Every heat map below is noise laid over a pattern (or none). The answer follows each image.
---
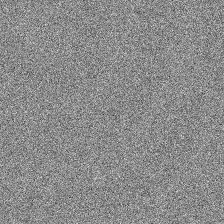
rings round one point
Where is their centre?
top left
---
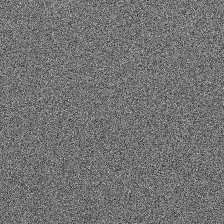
a smooth slope
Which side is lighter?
top
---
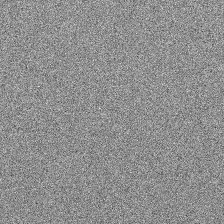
a smooth slope
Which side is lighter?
top
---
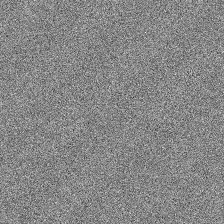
diagonal stripes
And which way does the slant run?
bottom left to top right
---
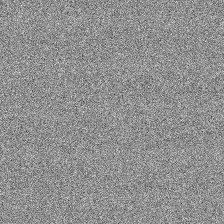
horizontal stripes
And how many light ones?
5
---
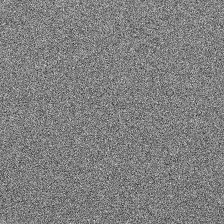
a smooth slope
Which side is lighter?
top
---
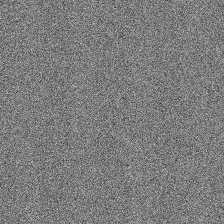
vertical stripes
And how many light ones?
4
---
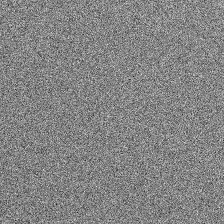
a smooth slope
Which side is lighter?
top right
